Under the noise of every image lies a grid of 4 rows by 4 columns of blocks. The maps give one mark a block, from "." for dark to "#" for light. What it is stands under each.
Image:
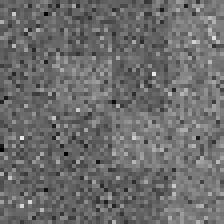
. . . #
. # . #
. . # #
. . . #
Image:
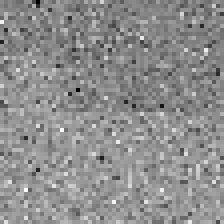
. . . .
# . . .
# # # #
# # # #
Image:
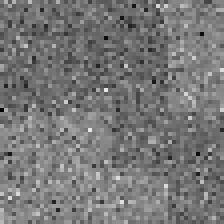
. . . #
. . . #
# # . .
# # # .
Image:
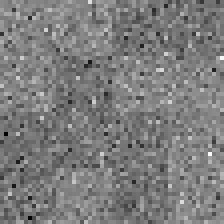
# # . .
# . # #
. . . #
. # . #
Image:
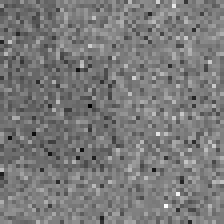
. # # #
. . # #
. . # #
# # # #
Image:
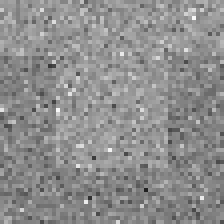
# # # #
. # # .
. # # .
. . . .
